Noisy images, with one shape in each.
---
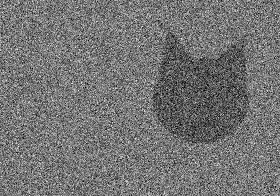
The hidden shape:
cat's head
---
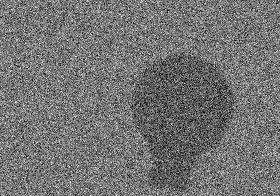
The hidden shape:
light bulb
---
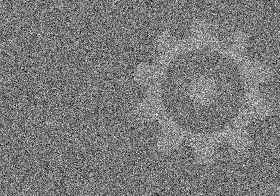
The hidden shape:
gear
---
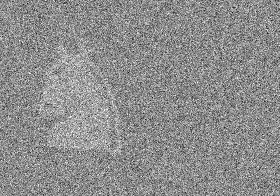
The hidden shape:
chess knight
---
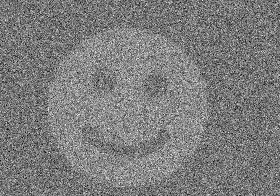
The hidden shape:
smiling face
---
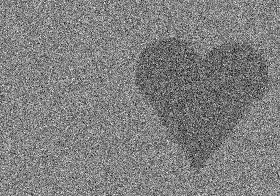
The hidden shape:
heart
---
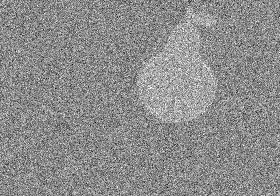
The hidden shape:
pear
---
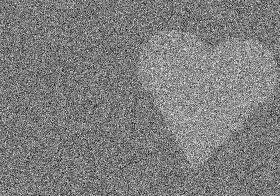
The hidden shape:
heart
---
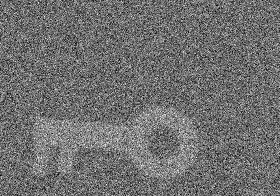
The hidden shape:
key
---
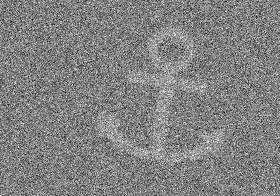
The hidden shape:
anchor
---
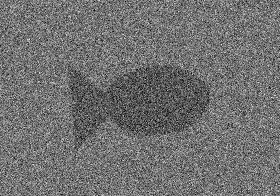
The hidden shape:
fish
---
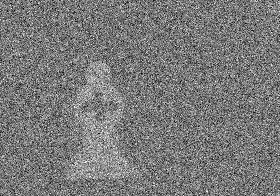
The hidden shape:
chess bishop
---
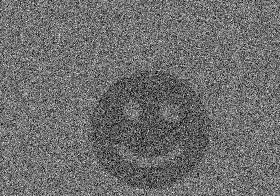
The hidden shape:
smiling face
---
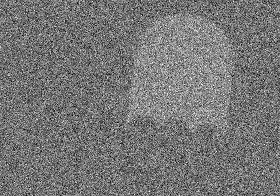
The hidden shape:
ghost
